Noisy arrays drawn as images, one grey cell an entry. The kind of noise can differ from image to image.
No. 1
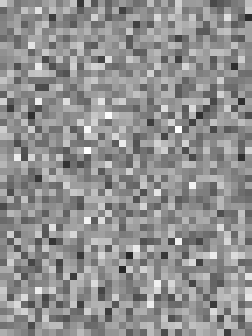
independent entries
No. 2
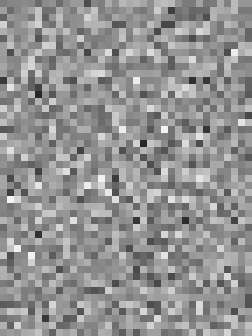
low rank plus noise
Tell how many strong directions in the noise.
five to eight
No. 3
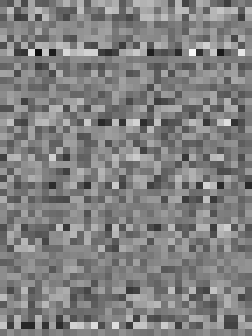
rows of uneven size
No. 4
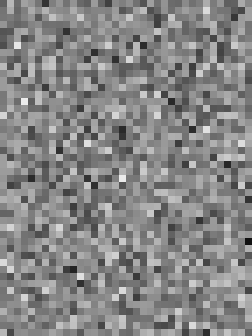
independent entries
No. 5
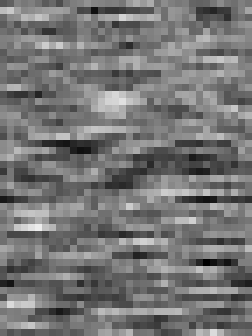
streaked along the rows
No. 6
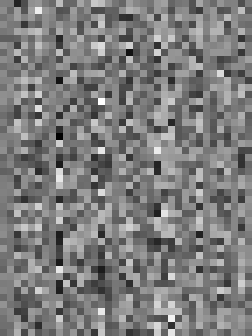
columns of uneven size
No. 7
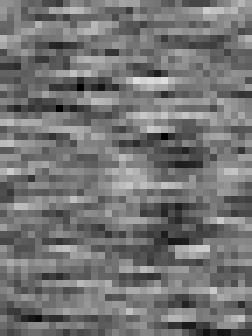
streaked along the rows
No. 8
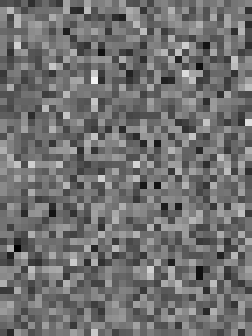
low rank plus noise
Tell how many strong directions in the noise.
five to eight
